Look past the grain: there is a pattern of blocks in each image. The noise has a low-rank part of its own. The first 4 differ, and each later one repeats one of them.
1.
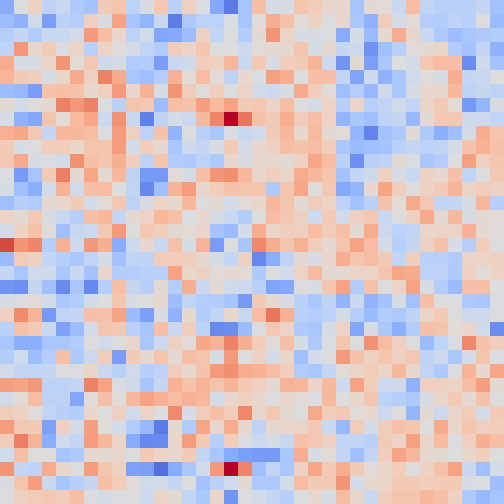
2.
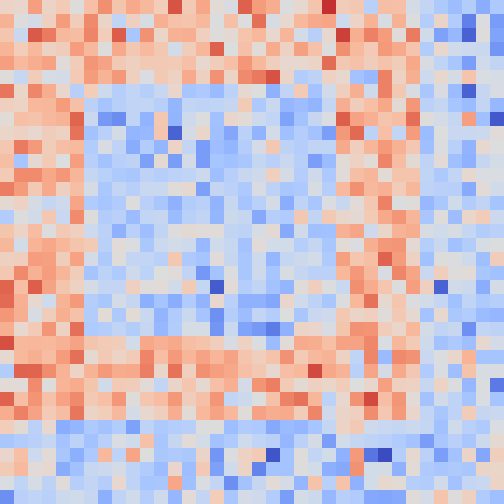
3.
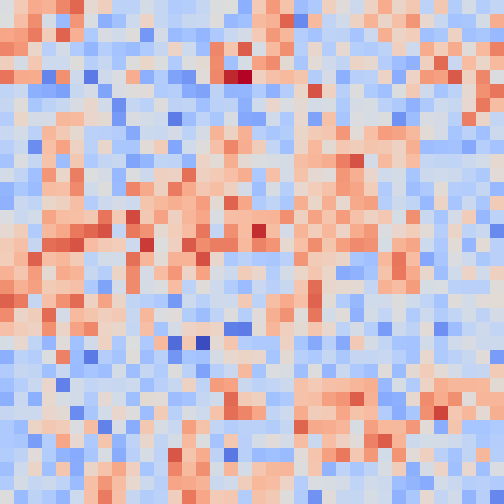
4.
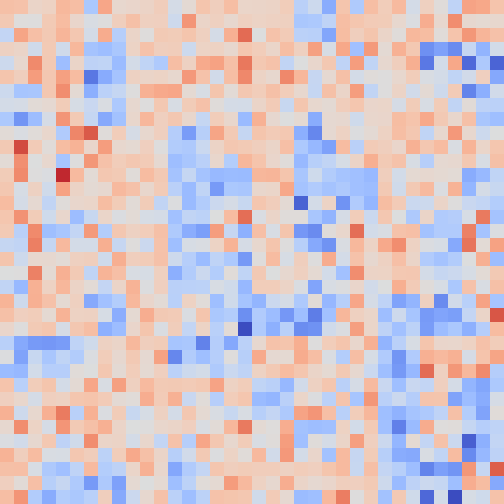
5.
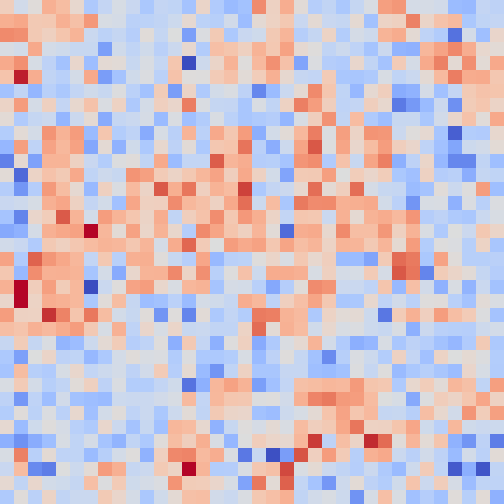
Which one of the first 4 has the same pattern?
3
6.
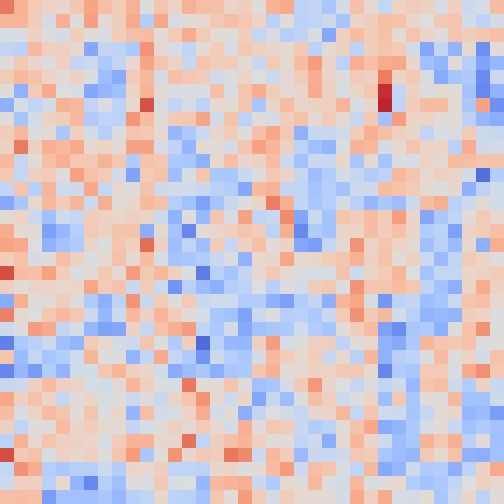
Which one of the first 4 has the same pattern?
4
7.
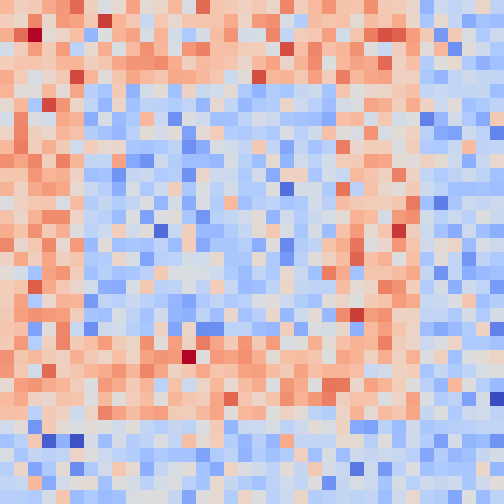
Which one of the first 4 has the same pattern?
2
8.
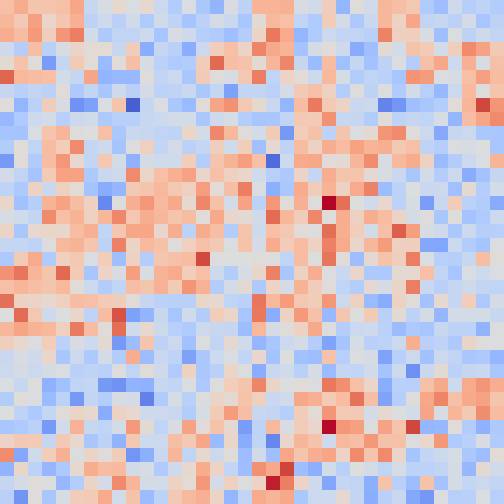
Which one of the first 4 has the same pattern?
3
